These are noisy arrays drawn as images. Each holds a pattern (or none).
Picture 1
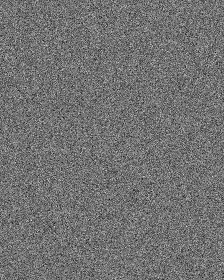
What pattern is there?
only noise
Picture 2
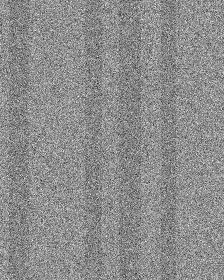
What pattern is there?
bands of columns
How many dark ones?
4
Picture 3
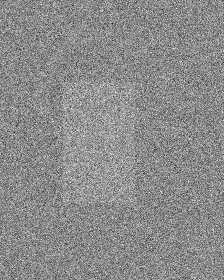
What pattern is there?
one block
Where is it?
centre
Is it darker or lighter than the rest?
lighter
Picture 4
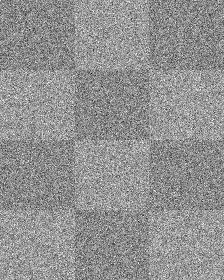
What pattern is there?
a checkerboard
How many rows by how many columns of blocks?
4 by 3
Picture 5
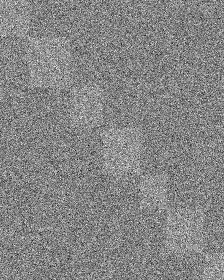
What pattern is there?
blocks along the diagonal
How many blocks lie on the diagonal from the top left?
7
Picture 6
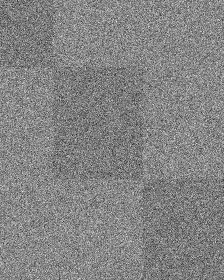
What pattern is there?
blocks along the diagonal
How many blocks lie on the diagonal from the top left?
3
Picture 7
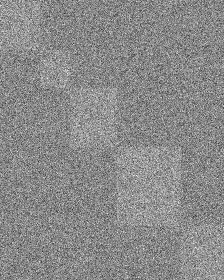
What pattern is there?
blocks along the diagonal
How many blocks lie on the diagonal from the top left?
5
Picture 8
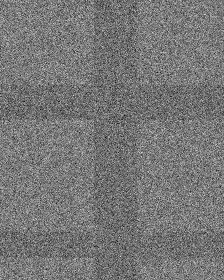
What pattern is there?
bands of rows crossing bands of columns
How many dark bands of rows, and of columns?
2 and 1
